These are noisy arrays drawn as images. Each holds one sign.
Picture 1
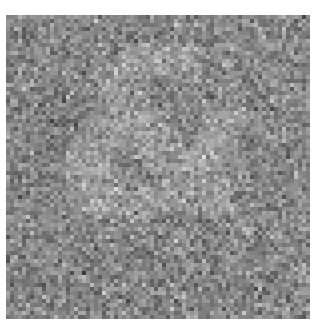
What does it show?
light ampersand
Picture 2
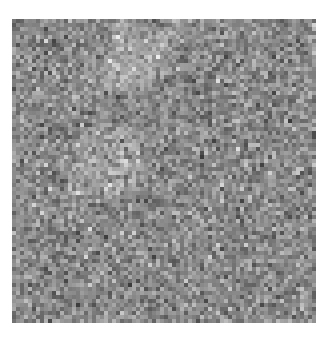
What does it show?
light colon
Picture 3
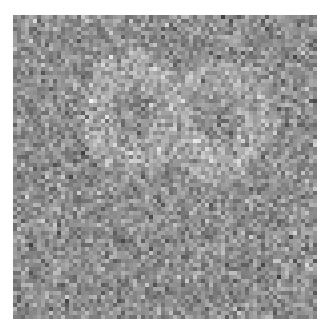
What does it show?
light infinity sign
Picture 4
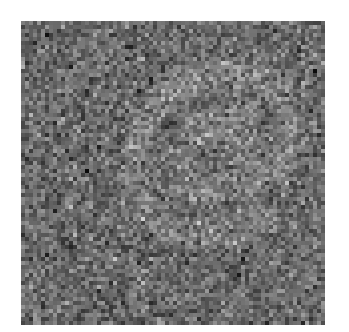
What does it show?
light at sign
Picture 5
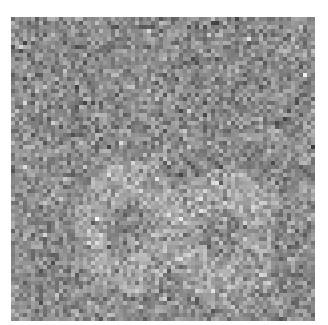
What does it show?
light infinity sign
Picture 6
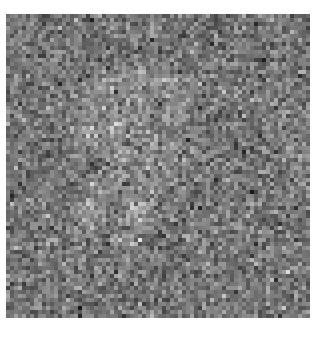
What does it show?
light pilcrow
